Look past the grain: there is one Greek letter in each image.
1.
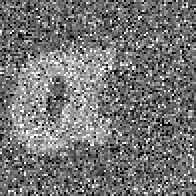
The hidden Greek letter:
alpha
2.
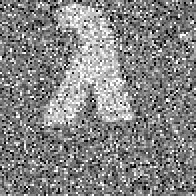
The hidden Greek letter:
lambda
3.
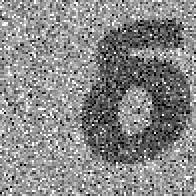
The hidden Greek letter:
delta
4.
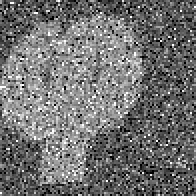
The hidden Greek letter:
phi
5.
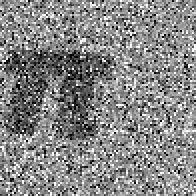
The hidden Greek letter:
pi
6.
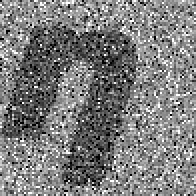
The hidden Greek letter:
eta
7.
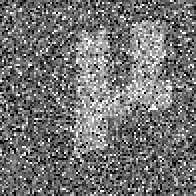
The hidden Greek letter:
mu
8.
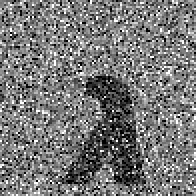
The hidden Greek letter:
lambda
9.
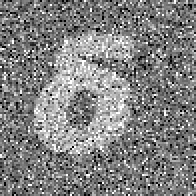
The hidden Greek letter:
delta
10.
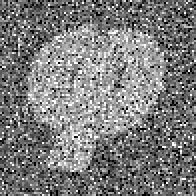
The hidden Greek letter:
phi
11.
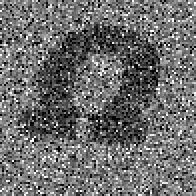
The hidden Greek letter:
omega
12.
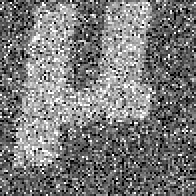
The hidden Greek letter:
mu
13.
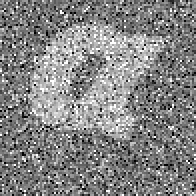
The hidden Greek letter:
alpha
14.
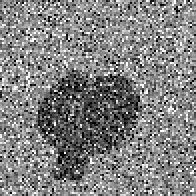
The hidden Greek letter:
phi
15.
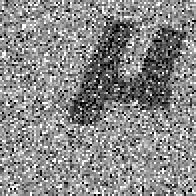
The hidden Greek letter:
mu
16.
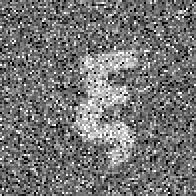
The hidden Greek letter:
xi
